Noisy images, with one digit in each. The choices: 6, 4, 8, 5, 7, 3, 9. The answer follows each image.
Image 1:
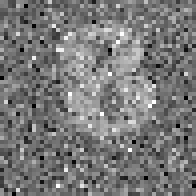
8
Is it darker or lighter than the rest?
lighter
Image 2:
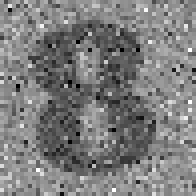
8
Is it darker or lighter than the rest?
darker
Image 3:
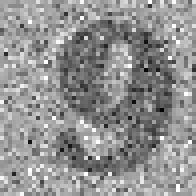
9
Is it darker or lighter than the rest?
darker
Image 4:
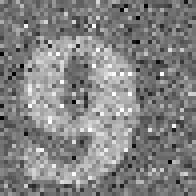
9
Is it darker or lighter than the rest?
lighter
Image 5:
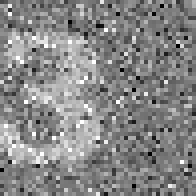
3
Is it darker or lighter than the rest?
lighter
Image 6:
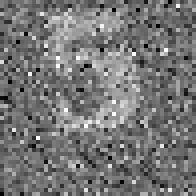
5
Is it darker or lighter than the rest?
lighter
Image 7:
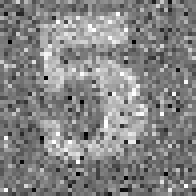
5
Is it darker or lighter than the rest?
lighter
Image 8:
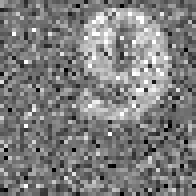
9
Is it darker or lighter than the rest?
lighter
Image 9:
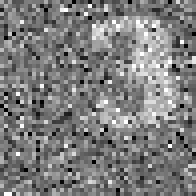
3
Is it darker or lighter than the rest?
lighter
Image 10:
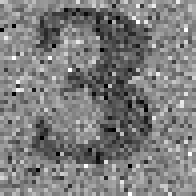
3
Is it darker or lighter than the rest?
darker
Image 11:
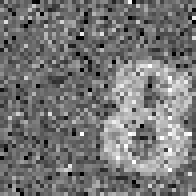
8
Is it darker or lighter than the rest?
lighter
